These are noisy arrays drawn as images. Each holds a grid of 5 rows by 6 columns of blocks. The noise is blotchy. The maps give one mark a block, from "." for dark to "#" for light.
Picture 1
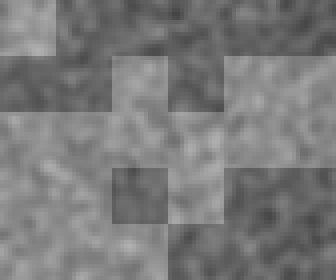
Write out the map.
#.....
..#.##
######
##.#..
###...
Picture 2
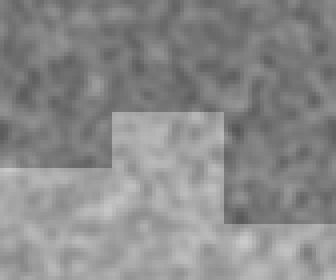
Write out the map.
......
......
..##..
####..
######
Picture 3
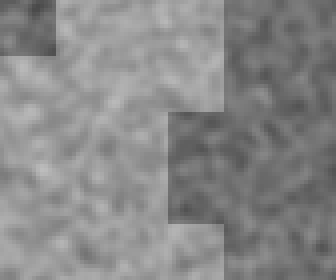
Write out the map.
.###..
####..
###...
###...
####..
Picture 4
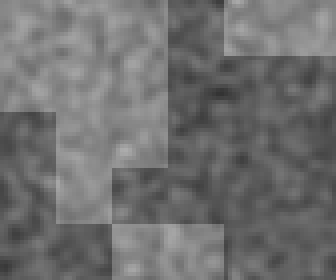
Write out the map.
###.##
###...
.##...
.#....
..##..
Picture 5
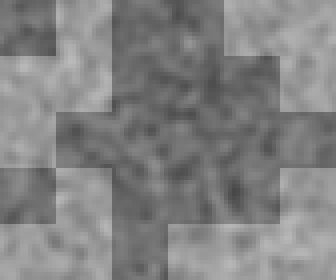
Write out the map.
.#..##
##...#
#.....
.#...#
##.###
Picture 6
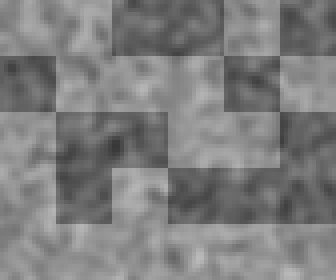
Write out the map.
##..#.
.###.#
#..##.
#.#...
######
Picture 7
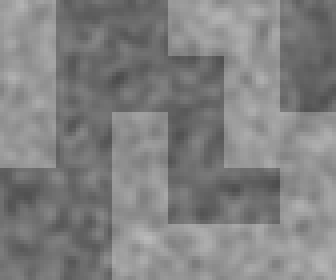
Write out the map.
#..##.
#...#.
#.#.##
..#..#
..####
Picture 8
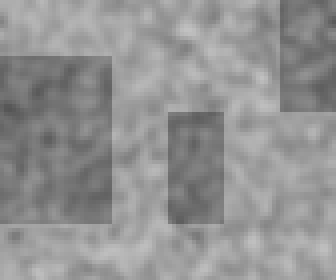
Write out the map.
#####.
..###.
..#.##
..#.##
######
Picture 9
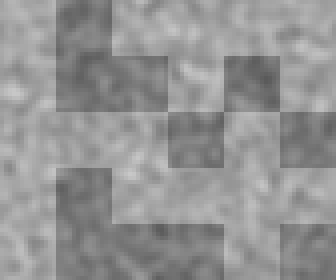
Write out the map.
#.####
#..#.#
###.#.
#.####
#...#.
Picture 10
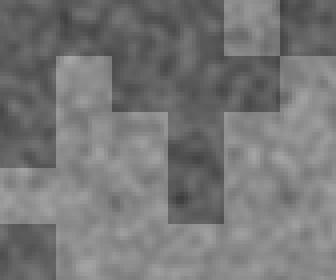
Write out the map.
....#.
.#...#
.##.##
###.##
.#####
